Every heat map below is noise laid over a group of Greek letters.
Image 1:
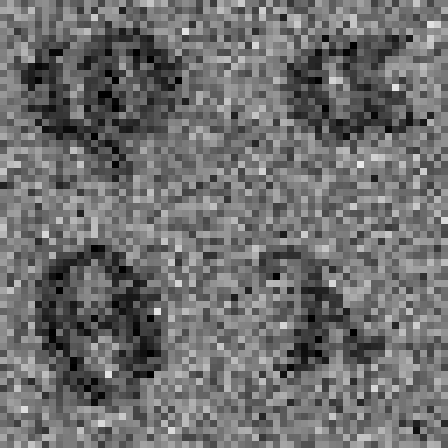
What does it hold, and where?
top left: phi; top right: alpha; bottom left: theta; bottom right: lambda
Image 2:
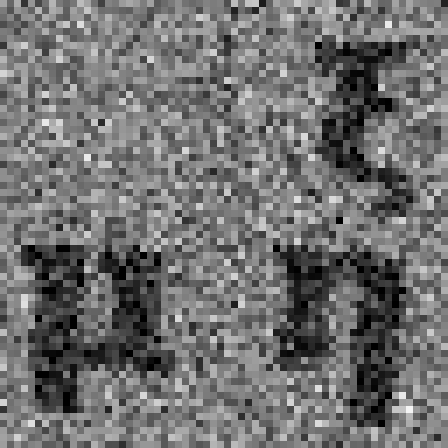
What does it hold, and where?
top right: xi; bottom left: mu; bottom right: eta
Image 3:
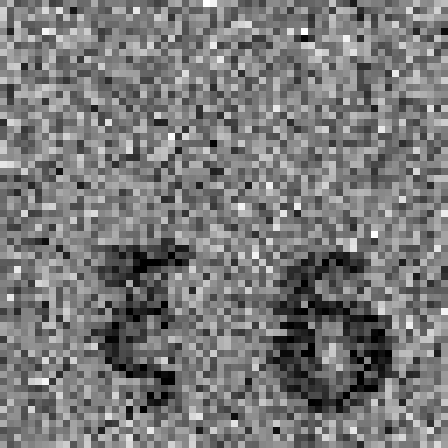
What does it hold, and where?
bottom left: xi; bottom right: delta
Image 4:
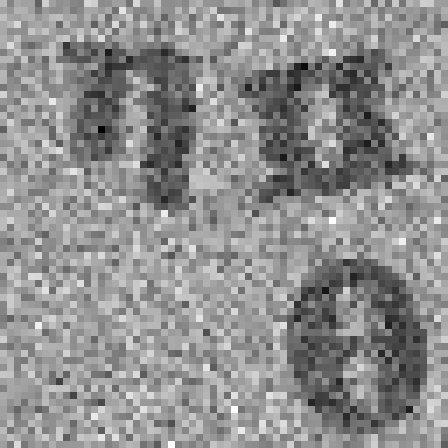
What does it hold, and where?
top left: eta; top right: pi; bottom right: theta
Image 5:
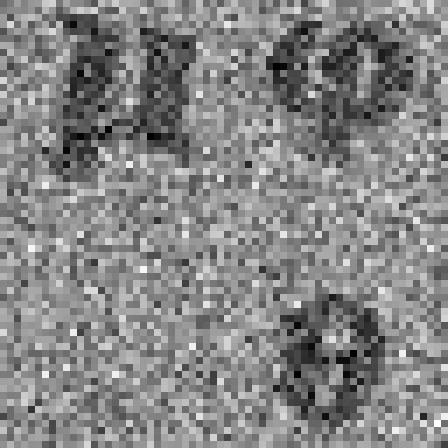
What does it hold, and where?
top left: mu; top right: phi; bottom right: theta
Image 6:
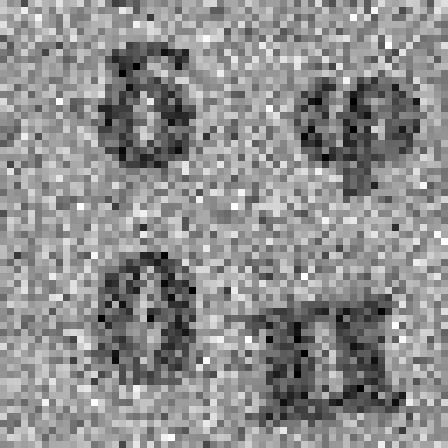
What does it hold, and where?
top left: delta; top right: phi; bottom left: theta; bottom right: pi
